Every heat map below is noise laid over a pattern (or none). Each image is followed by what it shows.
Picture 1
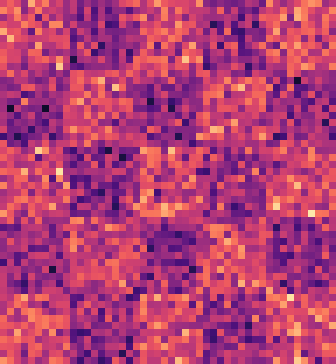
a checkerboard
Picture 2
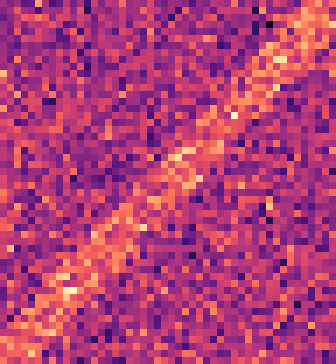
a diagonal band
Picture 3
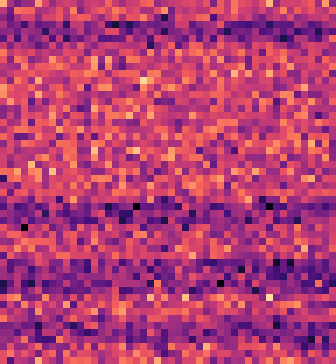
bands of rows
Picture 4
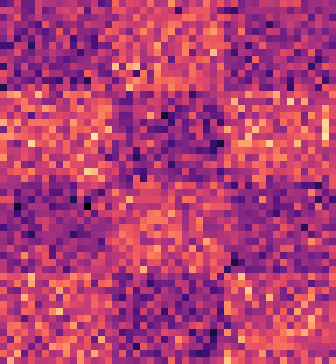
a checkerboard
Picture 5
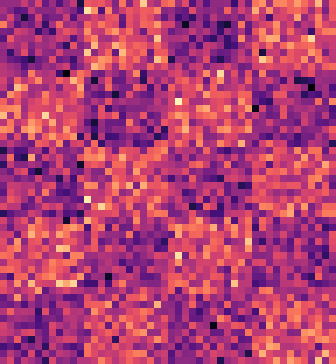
a checkerboard
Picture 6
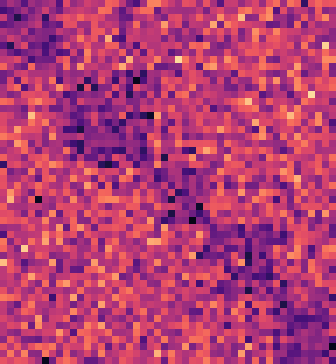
blocks along the diagonal
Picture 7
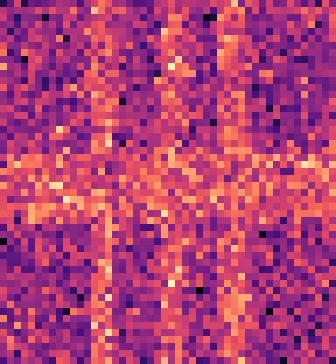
bands of rows crossing bands of columns
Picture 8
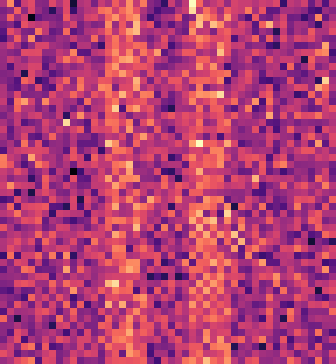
bands of columns
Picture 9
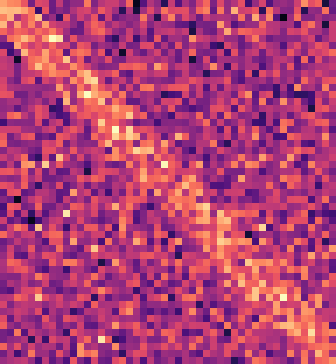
a diagonal band
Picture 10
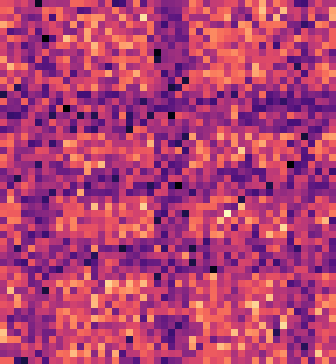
bands of rows crossing bands of columns
